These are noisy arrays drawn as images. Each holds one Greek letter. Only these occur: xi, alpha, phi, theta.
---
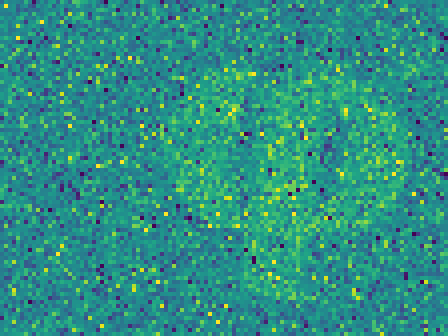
phi
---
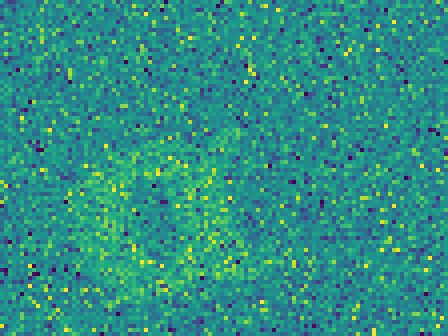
alpha
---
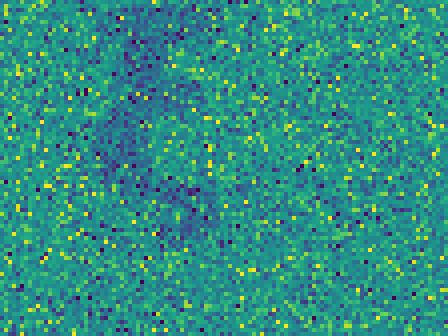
xi
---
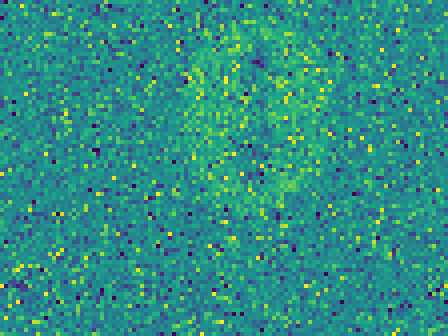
theta
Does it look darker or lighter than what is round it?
lighter
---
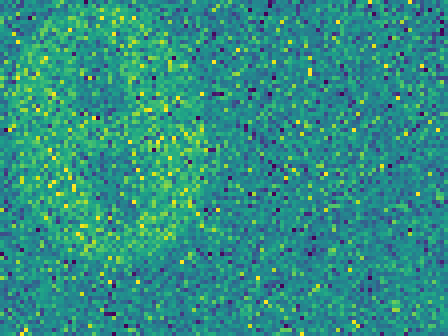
theta
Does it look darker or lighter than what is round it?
lighter
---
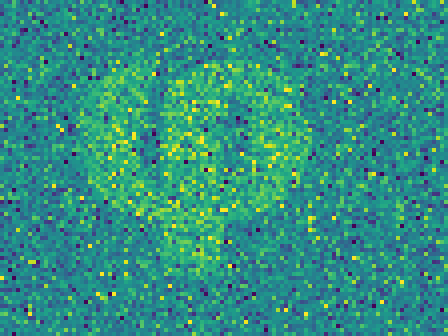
phi
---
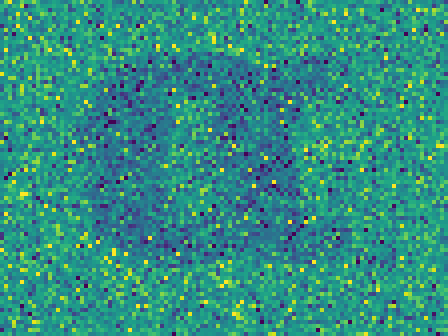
alpha
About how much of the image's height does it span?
two thirds
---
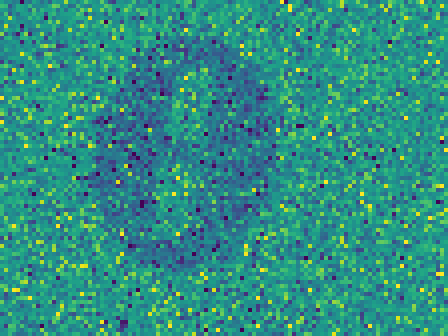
theta
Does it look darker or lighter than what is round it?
darker
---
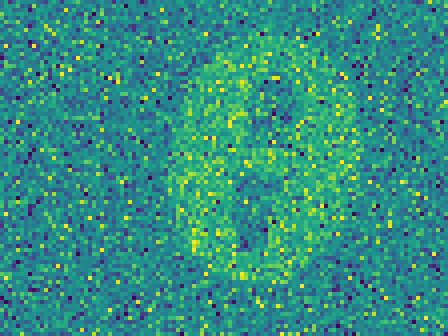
theta
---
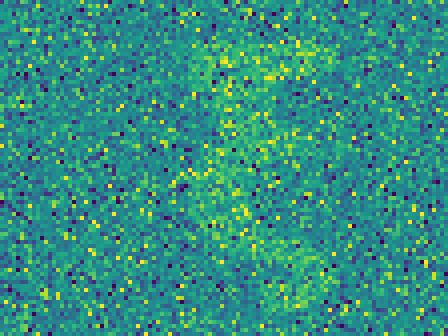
xi
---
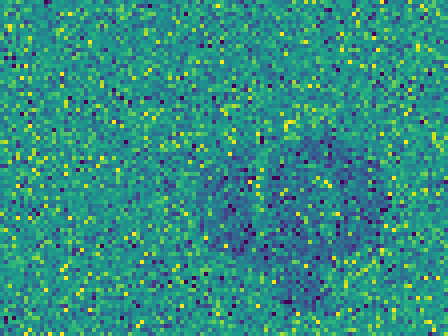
phi
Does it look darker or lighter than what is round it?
darker
